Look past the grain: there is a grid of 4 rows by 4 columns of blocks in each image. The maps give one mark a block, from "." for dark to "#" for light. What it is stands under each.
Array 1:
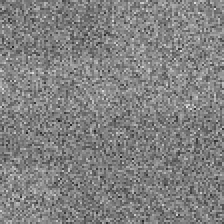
. . # #
# # # #
. . . .
# . . .
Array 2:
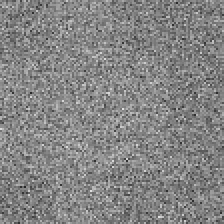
. # . .
# # # .
# # # .
. # . .
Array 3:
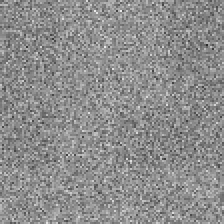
. # # .
. # # .
. # . .
# # # #
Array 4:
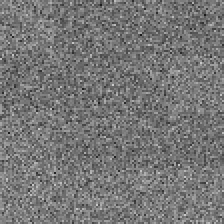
# . . .
. . . #
# . . .
# # # #
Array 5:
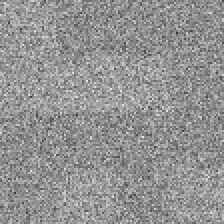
# . . .
# # # .
. . . .
. # . #
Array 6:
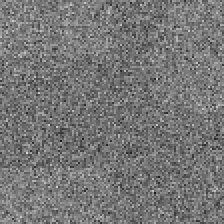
# # . #
. . . #
. . . .
# # . .
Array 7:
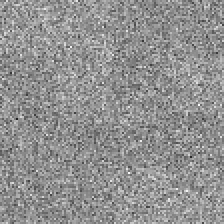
# # . .
. # . #
. . . .
. . # #
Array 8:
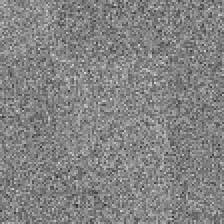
# . . .
. # # .
. # # .
. . # .
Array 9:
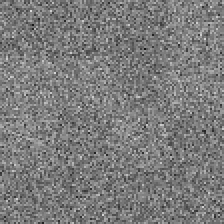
. . . #
# # . #
# . # .
. . . .
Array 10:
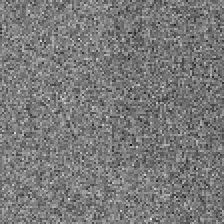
# # . .
# # . .
# # . .
# # # .
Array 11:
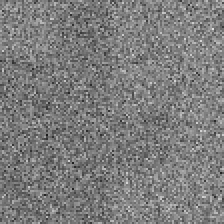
# . # #
. . # #
. . . #
. . # #
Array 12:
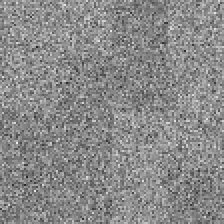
# # . #
# . . #
. . # #
. . # .
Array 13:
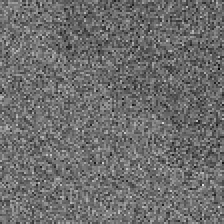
# . . .
# # . .
# # # .
# # # #
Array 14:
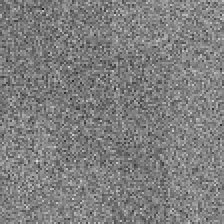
. . # #
. . . #
# . . #
# # . #
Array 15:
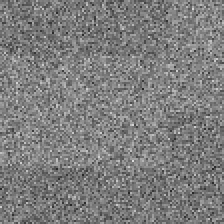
. . . #
# # # #
# # # .
. . . .
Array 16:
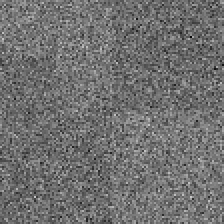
# # . .
. # . .
. . # #
. . # #
